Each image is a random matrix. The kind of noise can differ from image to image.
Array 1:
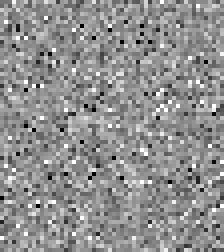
heavy tails
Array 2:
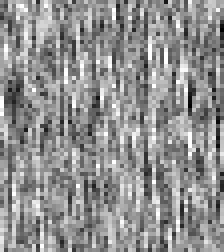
streaked along the columns
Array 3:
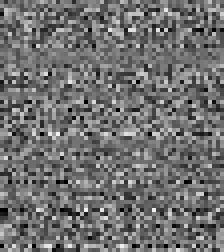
rows of uneven size
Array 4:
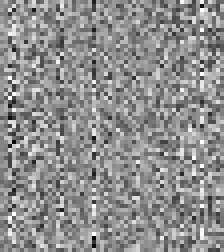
columns of uneven size
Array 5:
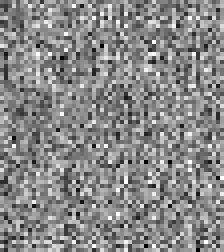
low rank plus noise
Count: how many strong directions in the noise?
two
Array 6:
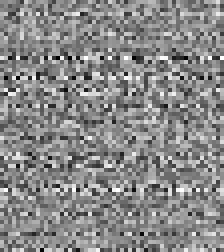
rows of uneven size
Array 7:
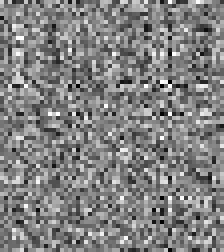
low rank plus noise
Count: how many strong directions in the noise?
one
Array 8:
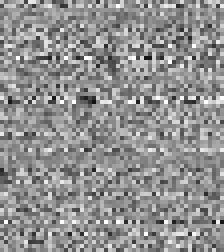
rows of uneven size
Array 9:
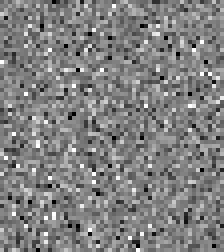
heavy tails
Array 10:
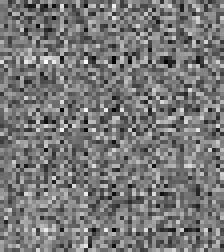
low rank plus noise
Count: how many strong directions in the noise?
one
